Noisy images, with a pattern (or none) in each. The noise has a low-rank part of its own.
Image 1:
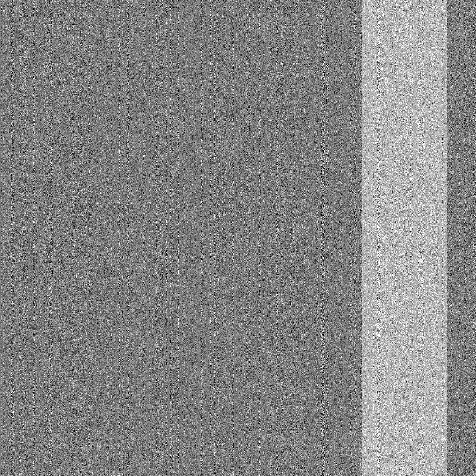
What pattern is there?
one band of columns
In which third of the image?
right
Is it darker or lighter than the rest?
lighter
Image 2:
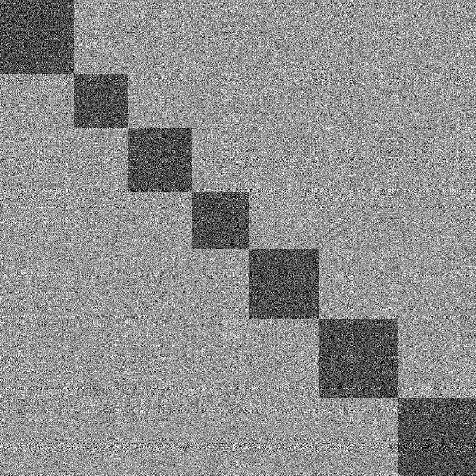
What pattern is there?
blocks along the diagonal
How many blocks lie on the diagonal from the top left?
7
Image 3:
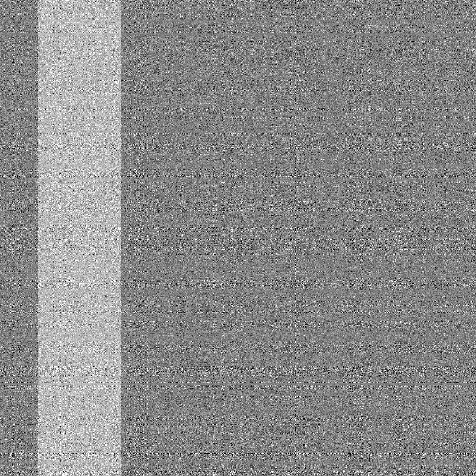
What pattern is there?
one band of columns
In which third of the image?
left
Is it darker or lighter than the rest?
lighter
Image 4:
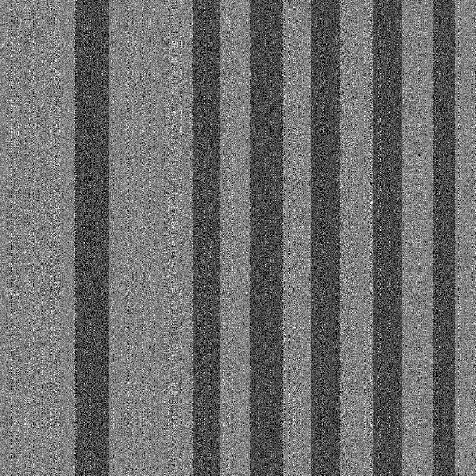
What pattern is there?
bands of columns
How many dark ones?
6
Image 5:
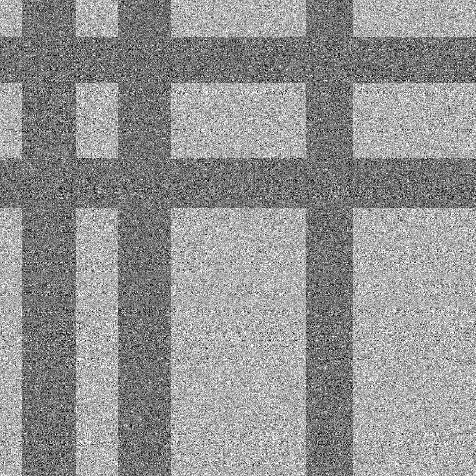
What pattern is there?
bands of rows crossing bands of columns
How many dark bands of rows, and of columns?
2 and 3
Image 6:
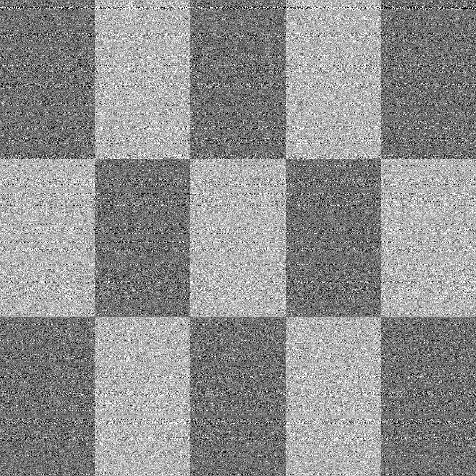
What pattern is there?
a checkerboard
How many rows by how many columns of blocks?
3 by 5
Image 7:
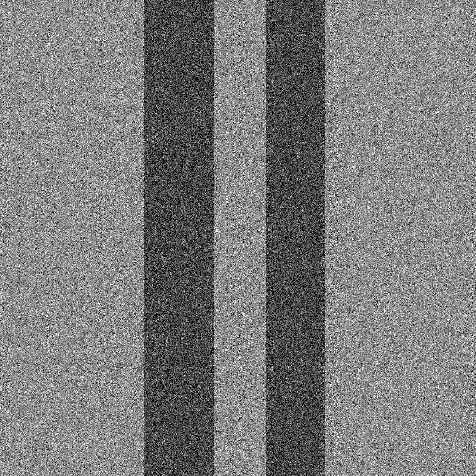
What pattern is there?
bands of columns
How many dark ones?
2
